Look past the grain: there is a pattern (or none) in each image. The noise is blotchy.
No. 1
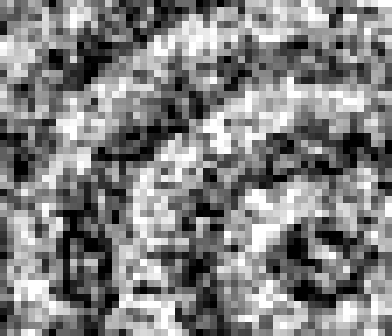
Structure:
rings round one point
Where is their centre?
bottom right
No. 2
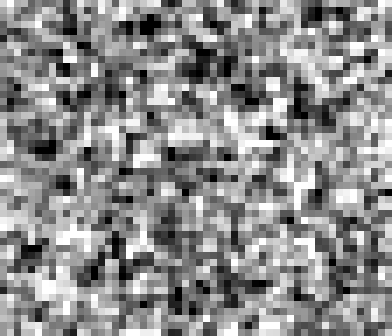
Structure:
only noise
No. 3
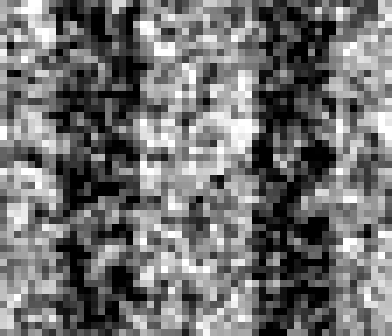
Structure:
vertical stripes
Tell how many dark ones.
2
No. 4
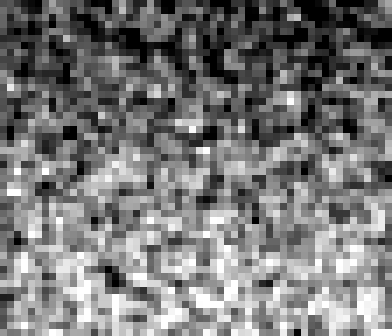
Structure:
a smooth slope
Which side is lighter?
bottom
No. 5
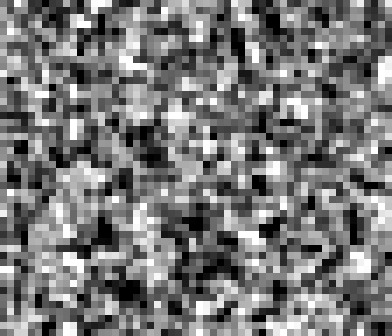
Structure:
only noise
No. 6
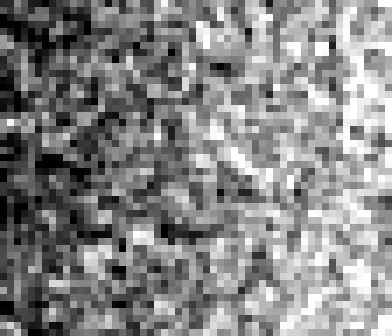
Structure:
a smooth slope
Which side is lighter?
right
